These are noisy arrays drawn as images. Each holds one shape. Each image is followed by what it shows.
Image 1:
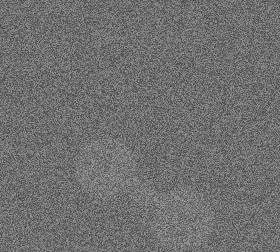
dumbbell
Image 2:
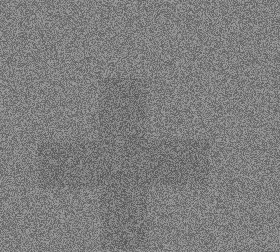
cross
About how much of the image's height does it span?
two thirds
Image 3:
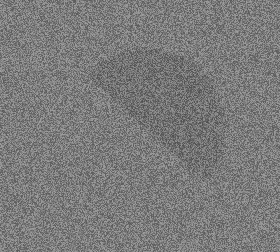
half disc
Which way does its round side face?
up and right
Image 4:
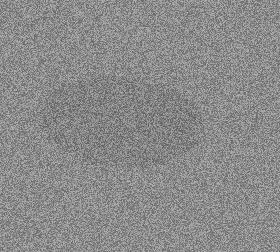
ellipse
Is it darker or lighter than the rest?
darker
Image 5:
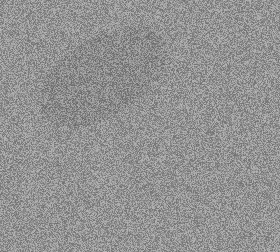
ellipse
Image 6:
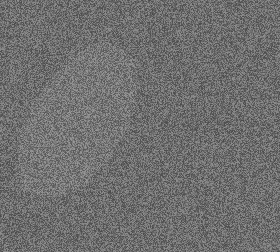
ellipse
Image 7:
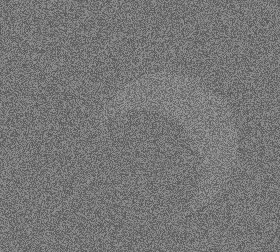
crescent
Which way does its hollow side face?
down and left
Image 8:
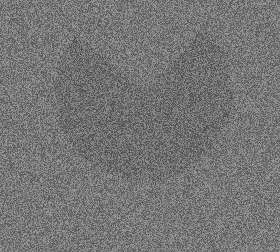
disc with a wedge cut out
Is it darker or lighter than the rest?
darker
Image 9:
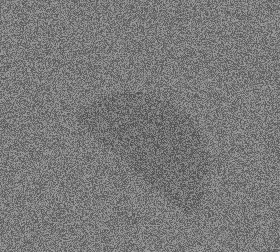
half disc
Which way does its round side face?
up and right
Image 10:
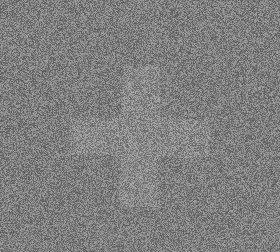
cross
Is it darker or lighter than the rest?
lighter
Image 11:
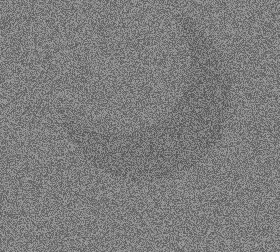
crescent
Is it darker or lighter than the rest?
darker
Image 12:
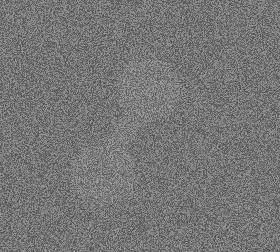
dumbbell
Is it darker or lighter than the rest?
lighter
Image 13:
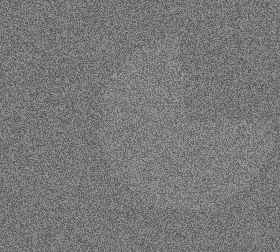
disc with a wedge cut out
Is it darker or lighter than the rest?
lighter
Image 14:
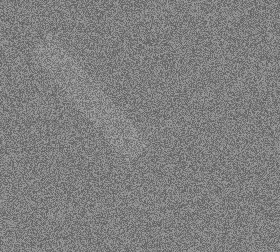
bar
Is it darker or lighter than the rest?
lighter
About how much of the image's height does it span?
half
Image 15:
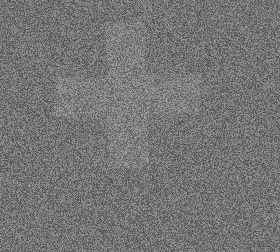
cross
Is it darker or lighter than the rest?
lighter
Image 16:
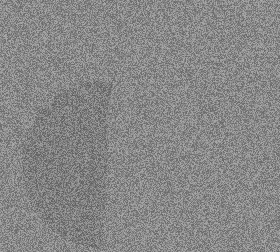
half disc
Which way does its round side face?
left
